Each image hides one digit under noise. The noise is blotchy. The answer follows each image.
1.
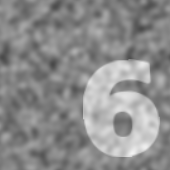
6
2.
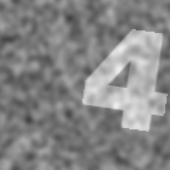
4
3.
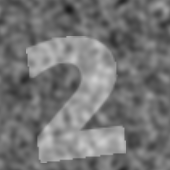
2
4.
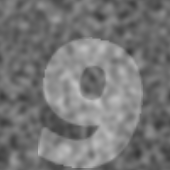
9
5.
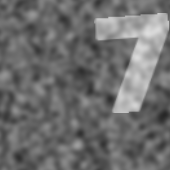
7
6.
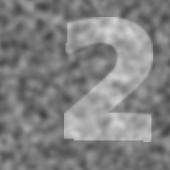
2
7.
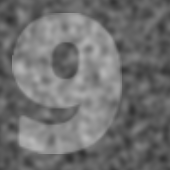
9
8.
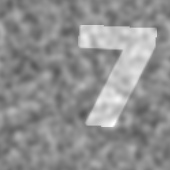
7
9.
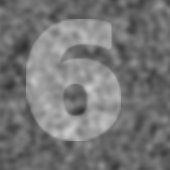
6
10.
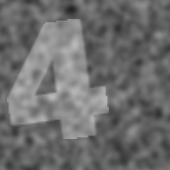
4
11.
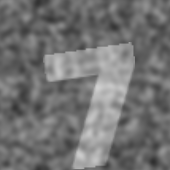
7
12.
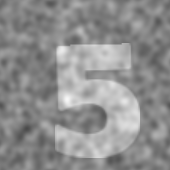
5
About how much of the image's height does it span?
two thirds
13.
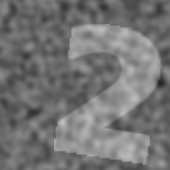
2
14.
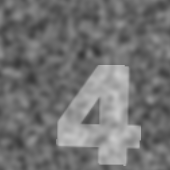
4
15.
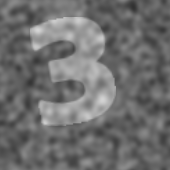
3
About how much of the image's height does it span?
two thirds
